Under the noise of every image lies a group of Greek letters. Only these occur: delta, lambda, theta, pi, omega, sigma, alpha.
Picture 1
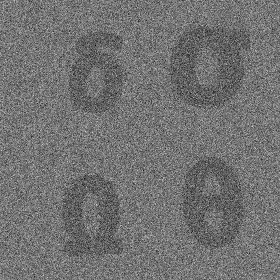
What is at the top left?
delta
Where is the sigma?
top right
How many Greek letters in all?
4
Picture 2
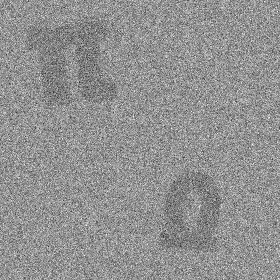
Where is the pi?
top left
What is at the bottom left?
nothing
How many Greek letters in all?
2
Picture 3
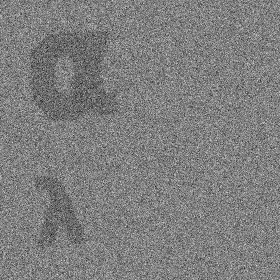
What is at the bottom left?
lambda
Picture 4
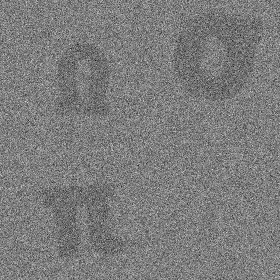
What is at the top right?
sigma
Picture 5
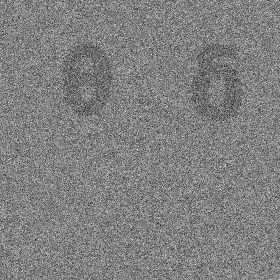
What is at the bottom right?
nothing
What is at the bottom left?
nothing
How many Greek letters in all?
2
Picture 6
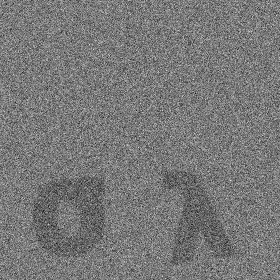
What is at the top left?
nothing
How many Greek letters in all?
2
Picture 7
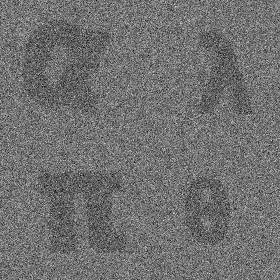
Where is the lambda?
top right
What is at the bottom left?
pi
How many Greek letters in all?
4
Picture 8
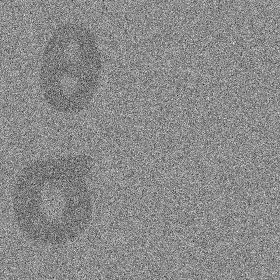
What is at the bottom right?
nothing
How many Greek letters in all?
2
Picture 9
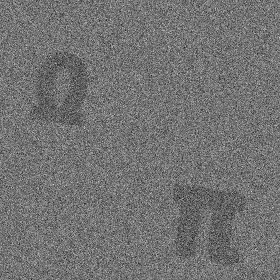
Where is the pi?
bottom right
